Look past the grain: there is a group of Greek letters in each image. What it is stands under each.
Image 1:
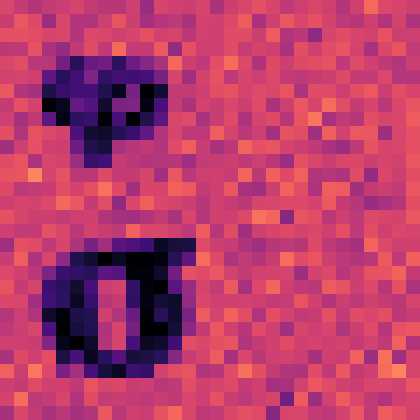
top left: phi; bottom left: sigma
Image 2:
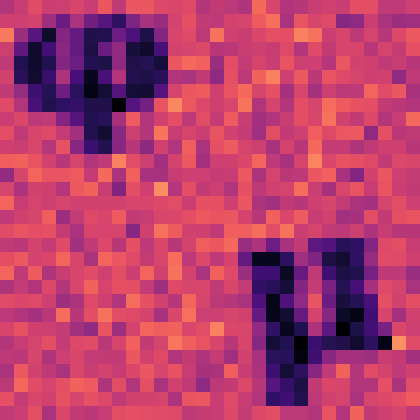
top left: phi; bottom right: mu
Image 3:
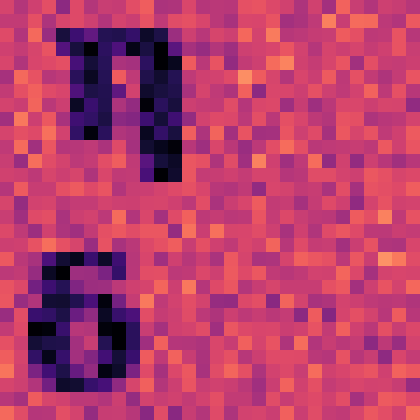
top left: eta; bottom left: delta
